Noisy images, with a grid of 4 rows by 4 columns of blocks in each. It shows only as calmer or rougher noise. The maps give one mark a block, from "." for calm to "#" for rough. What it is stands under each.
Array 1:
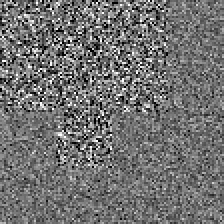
# # # .
# # # .
. # . .
. . . .
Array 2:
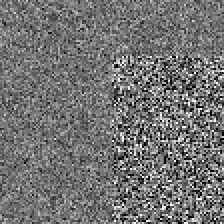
. . . .
. . # #
. . # #
. . # #
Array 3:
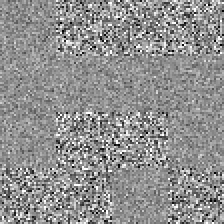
. # # #
. . . .
. # # .
# # . #
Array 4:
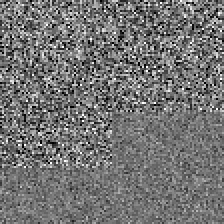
# # # #
# # # #
# # . .
. . . .
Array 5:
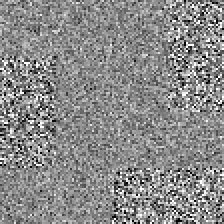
. . . #
# . . #
# . . .
. . # #
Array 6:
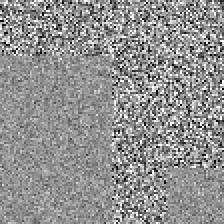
# # # #
. . # #
. . # #
. . # .
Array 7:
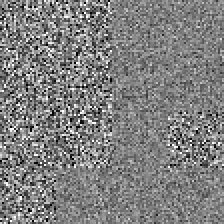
# # . .
# # . .
# # . #
# . . .
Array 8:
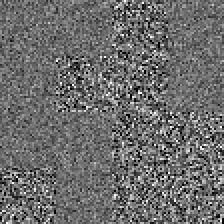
. . # .
. # # .
. . # #
# . # #
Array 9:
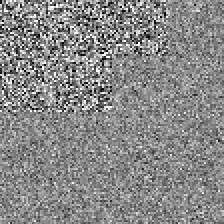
# # # .
# # . .
. . . .
. . . .
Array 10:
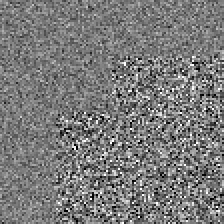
. . . .
. . # #
. # # #
. # # #
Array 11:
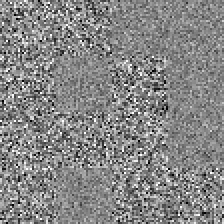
# # . .
# . # .
# # # .
# . # #
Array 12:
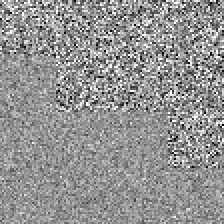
# # # #
. # # #
. . . #
. . . .
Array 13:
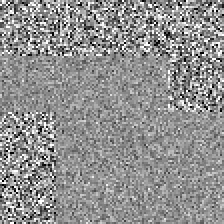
# # # #
. . . #
# . . .
# . . .
